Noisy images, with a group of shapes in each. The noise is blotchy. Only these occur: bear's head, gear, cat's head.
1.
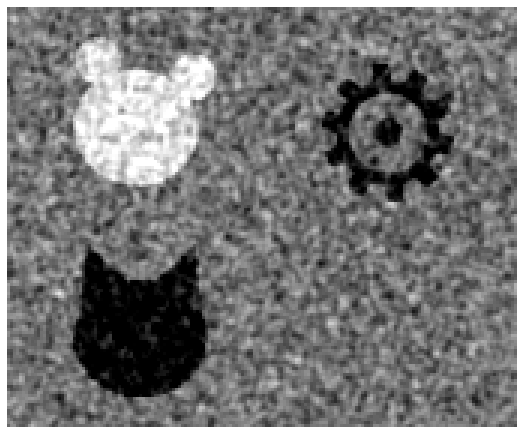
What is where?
top left: light bear's head; top right: dark gear; bottom left: dark cat's head
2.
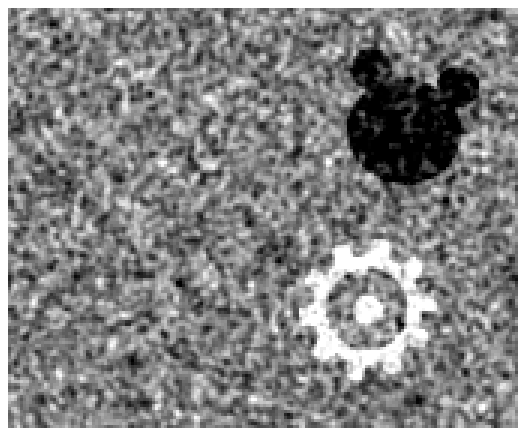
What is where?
top right: dark bear's head; bottom right: light gear
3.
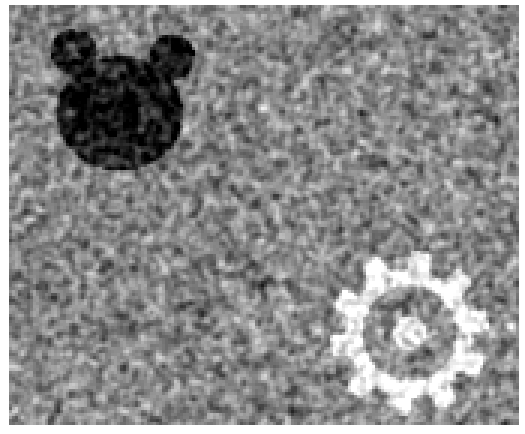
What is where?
top left: dark bear's head; bottom right: light gear
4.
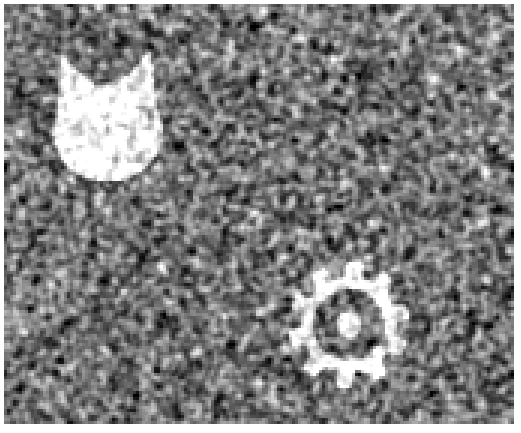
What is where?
top left: light cat's head; bottom right: light gear
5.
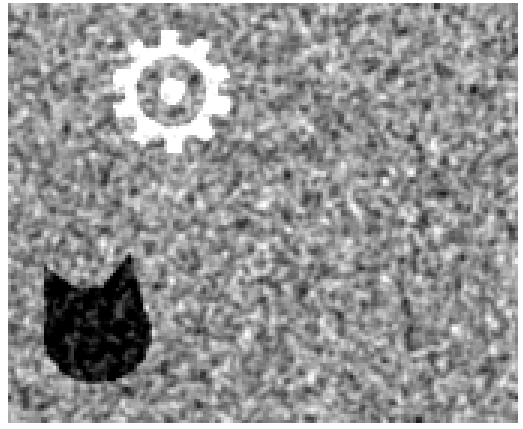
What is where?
top left: light gear; bottom left: dark cat's head
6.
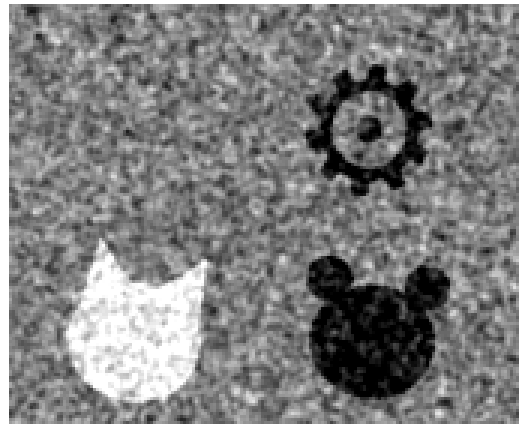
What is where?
top right: dark gear; bottom left: light cat's head; bottom right: dark bear's head
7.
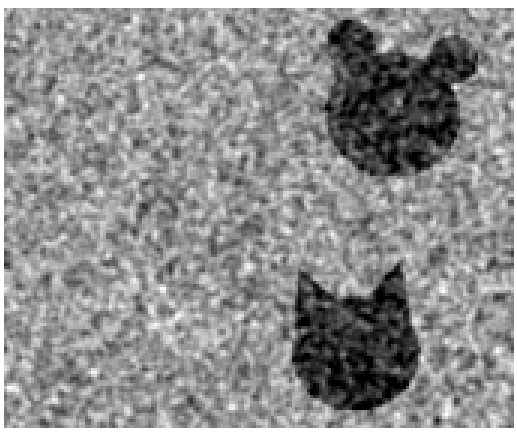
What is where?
top right: dark bear's head; bottom right: dark cat's head
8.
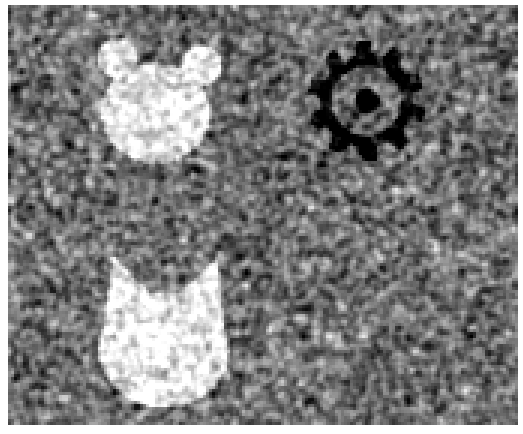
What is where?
top left: light bear's head; top right: dark gear; bottom left: light cat's head
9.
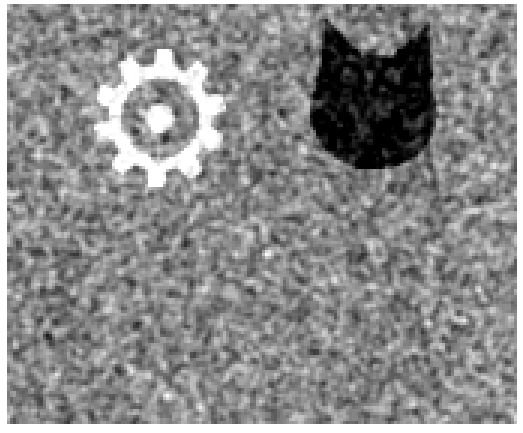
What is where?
top left: light gear; top right: dark cat's head
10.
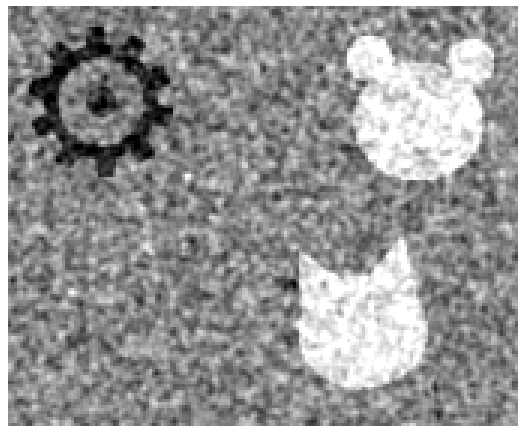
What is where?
top left: dark gear; top right: light bear's head; bottom right: light cat's head
